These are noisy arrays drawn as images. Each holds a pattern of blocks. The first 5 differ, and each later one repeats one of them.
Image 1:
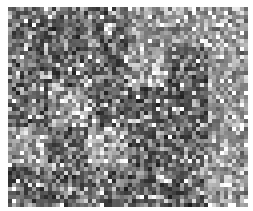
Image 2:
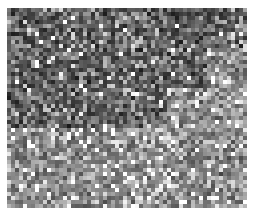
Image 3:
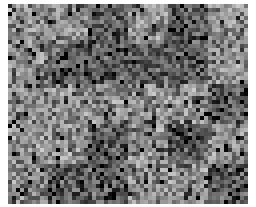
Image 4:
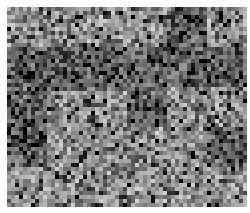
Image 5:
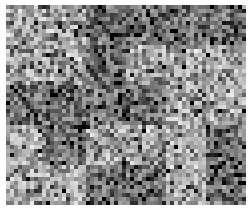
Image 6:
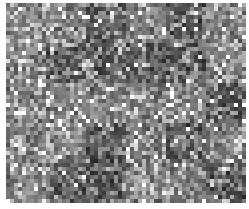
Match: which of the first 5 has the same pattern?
3
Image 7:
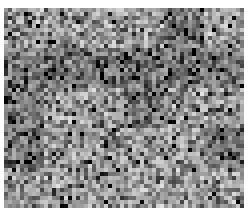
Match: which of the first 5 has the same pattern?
4
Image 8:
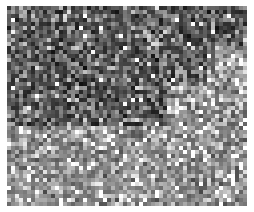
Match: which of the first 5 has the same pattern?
2
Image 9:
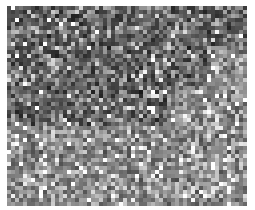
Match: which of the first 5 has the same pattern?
2
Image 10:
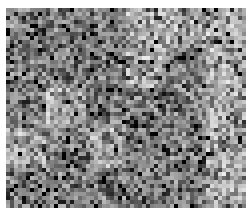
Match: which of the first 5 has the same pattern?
1
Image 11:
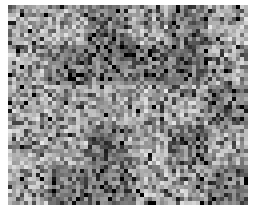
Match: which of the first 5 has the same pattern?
3
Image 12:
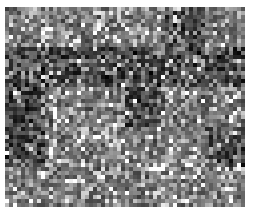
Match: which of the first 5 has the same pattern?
4
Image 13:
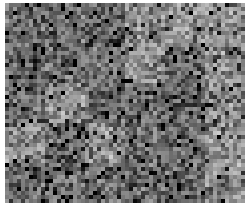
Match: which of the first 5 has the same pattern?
1
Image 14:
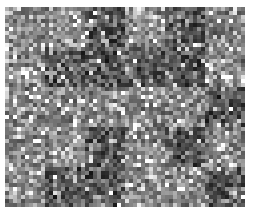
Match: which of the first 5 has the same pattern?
3
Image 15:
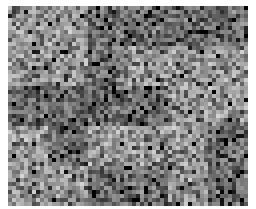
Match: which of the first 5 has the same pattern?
5
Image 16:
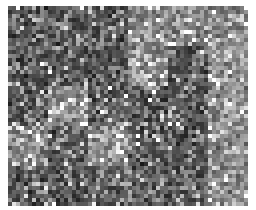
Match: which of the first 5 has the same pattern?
1
